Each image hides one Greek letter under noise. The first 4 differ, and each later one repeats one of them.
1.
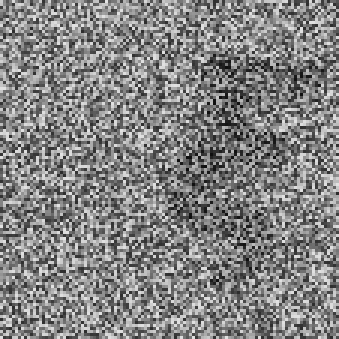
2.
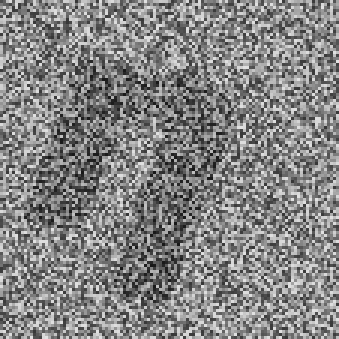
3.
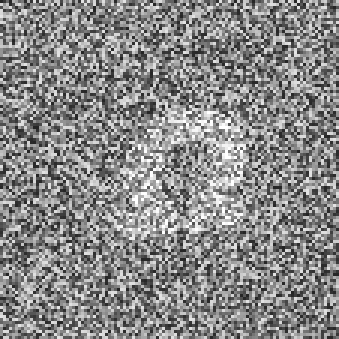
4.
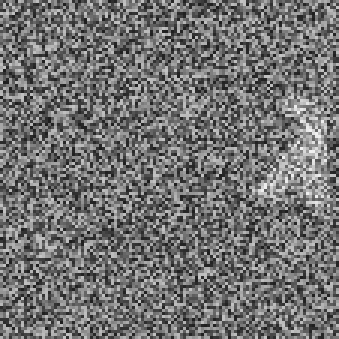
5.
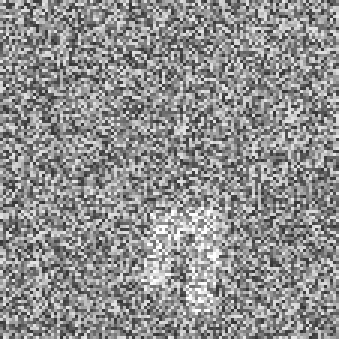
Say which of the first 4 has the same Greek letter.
2
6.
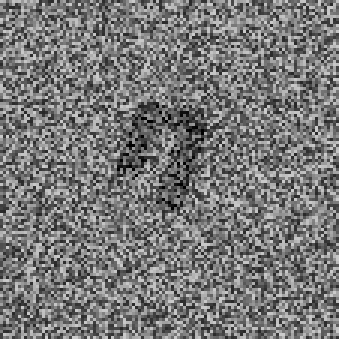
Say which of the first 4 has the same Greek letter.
2
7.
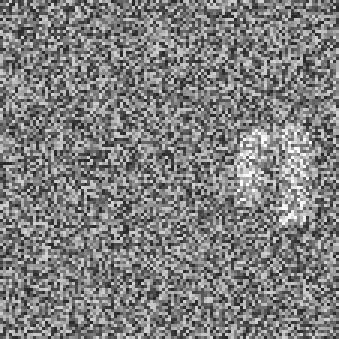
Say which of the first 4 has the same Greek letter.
2
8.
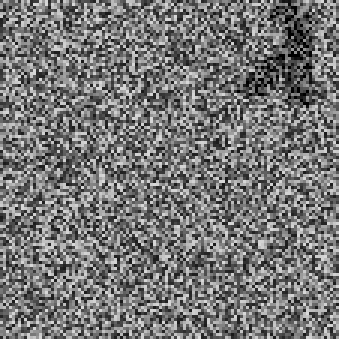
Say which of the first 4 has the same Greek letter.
4
